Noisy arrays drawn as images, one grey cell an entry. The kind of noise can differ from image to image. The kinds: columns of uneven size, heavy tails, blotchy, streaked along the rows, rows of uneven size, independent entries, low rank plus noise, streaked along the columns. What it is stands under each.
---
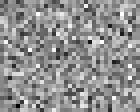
independent entries
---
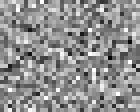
independent entries
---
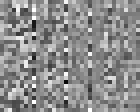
columns of uneven size
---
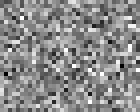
independent entries
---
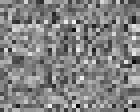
low rank plus noise
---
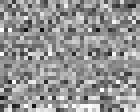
rows of uneven size
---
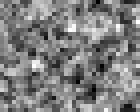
blotchy
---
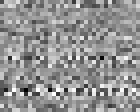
rows of uneven size
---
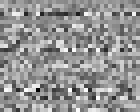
rows of uneven size
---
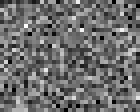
independent entries
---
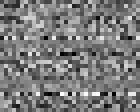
rows of uneven size
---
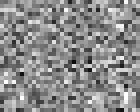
low rank plus noise
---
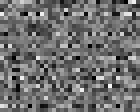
rows of uneven size
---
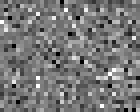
heavy tails
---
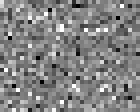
heavy tails
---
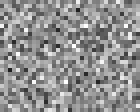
low rank plus noise
